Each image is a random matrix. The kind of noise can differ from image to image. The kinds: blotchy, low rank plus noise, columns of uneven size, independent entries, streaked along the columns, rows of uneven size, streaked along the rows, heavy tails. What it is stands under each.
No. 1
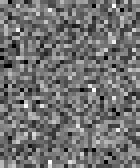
independent entries
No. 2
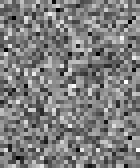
independent entries
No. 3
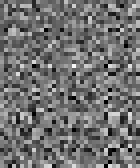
low rank plus noise
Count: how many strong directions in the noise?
one
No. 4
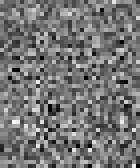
low rank plus noise
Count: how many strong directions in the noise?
three or four
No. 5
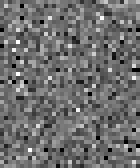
heavy tails
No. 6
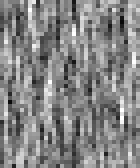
streaked along the columns
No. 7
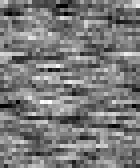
streaked along the rows
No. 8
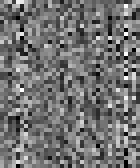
columns of uneven size
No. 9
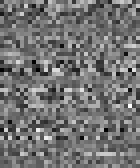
rows of uneven size
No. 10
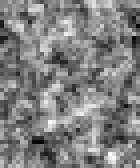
blotchy
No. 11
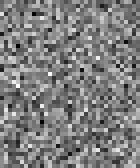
independent entries
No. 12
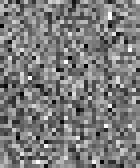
independent entries
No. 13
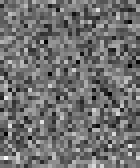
independent entries
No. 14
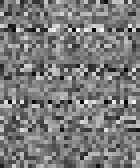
rows of uneven size
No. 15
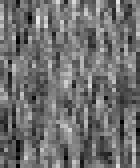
streaked along the columns
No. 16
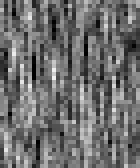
streaked along the columns
